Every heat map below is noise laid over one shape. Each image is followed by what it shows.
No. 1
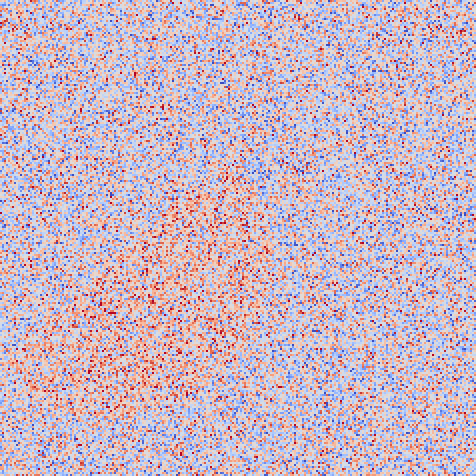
half disc
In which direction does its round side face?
down and right
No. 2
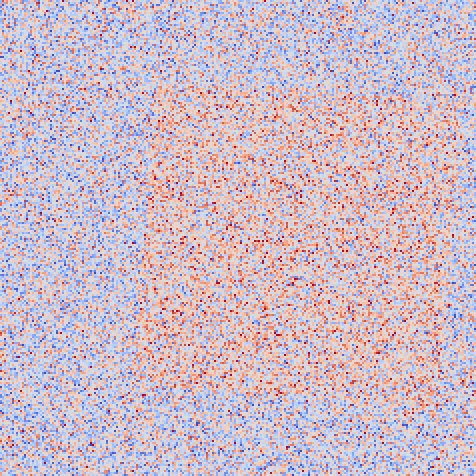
square
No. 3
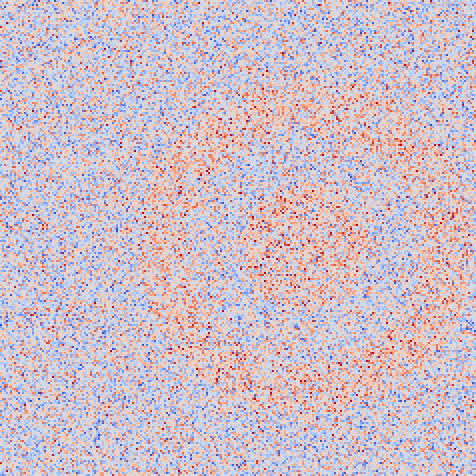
bullseye
